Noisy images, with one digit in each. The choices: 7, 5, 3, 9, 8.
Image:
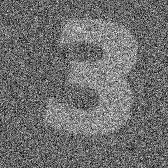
3
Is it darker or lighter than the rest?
lighter
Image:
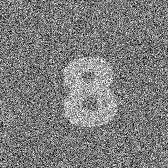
8
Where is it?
centre
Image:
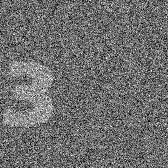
3
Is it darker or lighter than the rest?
lighter
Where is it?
middle left
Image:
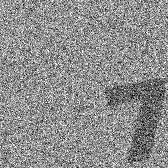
7
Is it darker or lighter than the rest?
darker
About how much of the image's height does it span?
half
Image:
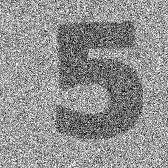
5
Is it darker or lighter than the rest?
darker
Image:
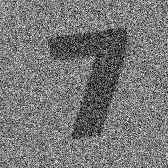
7
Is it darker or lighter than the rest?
darker
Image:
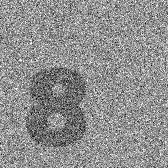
8
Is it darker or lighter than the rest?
darker
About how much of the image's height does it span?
half
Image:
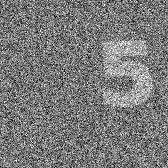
5
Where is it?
middle right
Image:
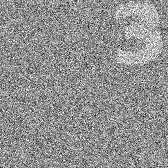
3
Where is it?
top right
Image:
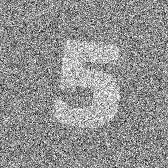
5
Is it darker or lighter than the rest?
lighter
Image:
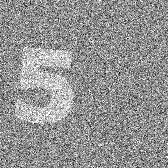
5
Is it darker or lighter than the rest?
lighter
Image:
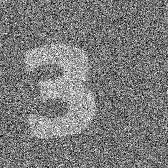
3
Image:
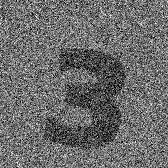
3
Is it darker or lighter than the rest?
darker
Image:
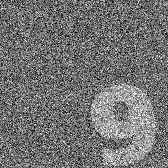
9
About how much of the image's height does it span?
half
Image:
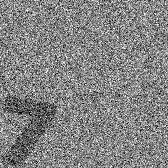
7
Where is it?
bottom left
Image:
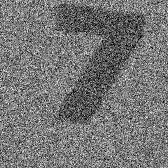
7
